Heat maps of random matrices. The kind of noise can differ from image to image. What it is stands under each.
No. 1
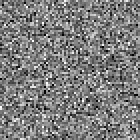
independent entries
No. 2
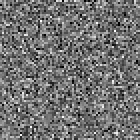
independent entries
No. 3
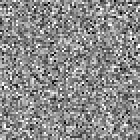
independent entries
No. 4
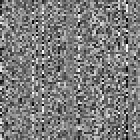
columns of uneven size
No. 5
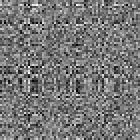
low rank plus noise
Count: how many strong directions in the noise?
one
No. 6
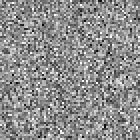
independent entries
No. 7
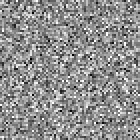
independent entries
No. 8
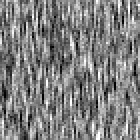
streaked along the columns
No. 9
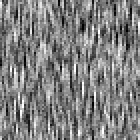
streaked along the columns
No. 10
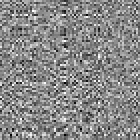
low rank plus noise
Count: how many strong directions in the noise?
two
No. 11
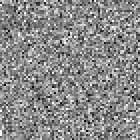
independent entries
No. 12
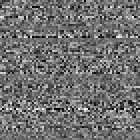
rows of uneven size
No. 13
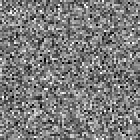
independent entries
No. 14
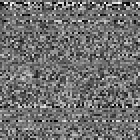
rows of uneven size
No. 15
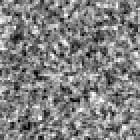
blotchy
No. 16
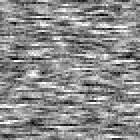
streaked along the rows
